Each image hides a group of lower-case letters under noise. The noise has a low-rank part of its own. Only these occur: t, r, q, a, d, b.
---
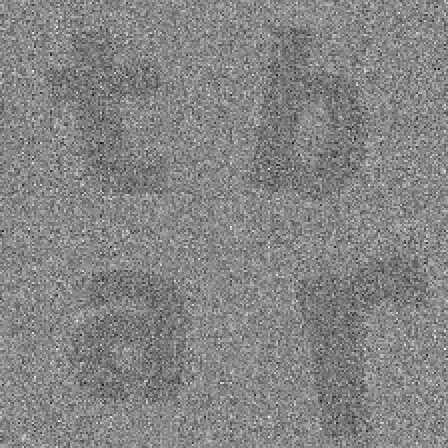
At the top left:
t
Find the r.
bottom right
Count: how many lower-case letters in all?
4
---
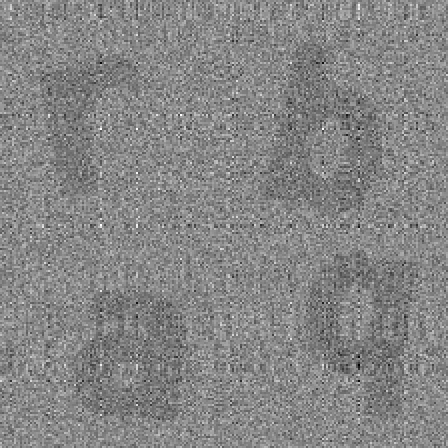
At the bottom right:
q
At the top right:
b
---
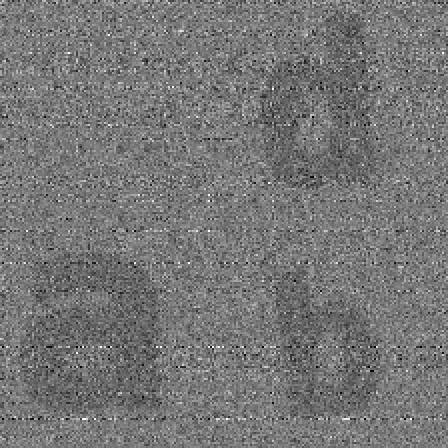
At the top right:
d
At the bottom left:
a
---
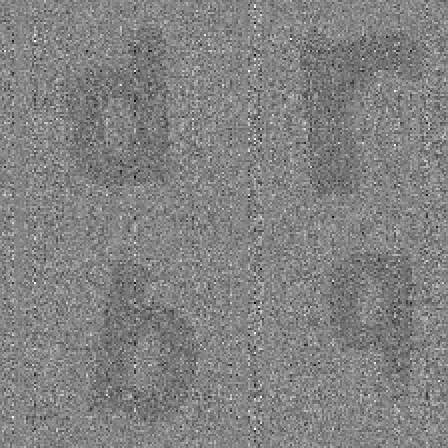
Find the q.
bottom right
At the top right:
r
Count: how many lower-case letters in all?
4
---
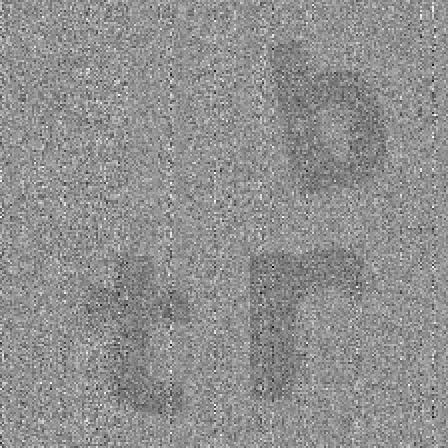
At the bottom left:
t
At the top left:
nothing
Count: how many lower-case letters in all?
3
